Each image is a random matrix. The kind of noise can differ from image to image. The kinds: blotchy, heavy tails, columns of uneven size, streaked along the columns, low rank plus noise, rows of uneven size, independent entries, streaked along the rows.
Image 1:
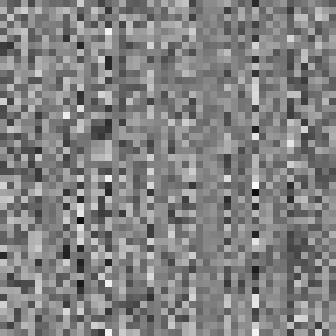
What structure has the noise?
columns of uneven size
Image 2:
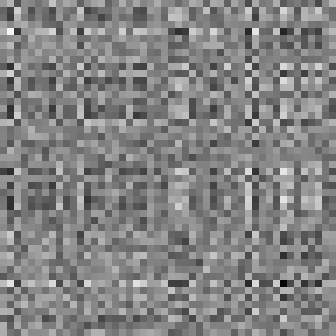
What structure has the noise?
low rank plus noise
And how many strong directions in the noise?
one
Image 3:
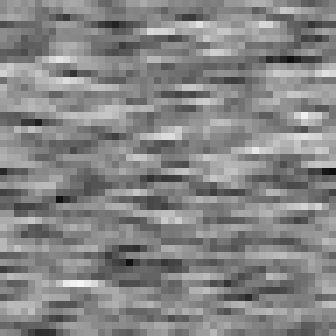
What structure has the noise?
streaked along the rows
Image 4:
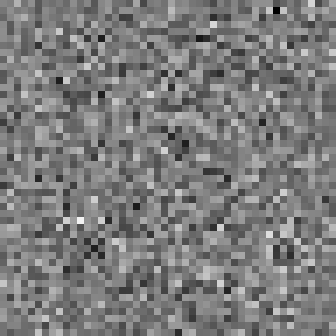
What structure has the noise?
low rank plus noise
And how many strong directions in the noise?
five to eight
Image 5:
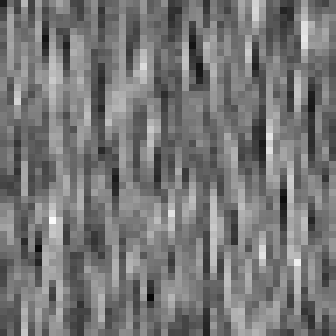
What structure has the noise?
streaked along the columns
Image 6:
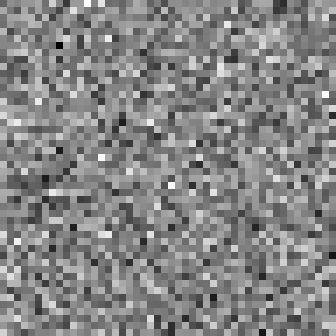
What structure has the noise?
independent entries
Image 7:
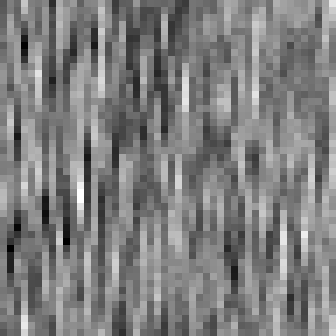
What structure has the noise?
streaked along the columns
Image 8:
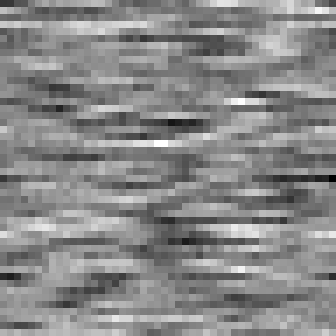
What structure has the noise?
streaked along the rows
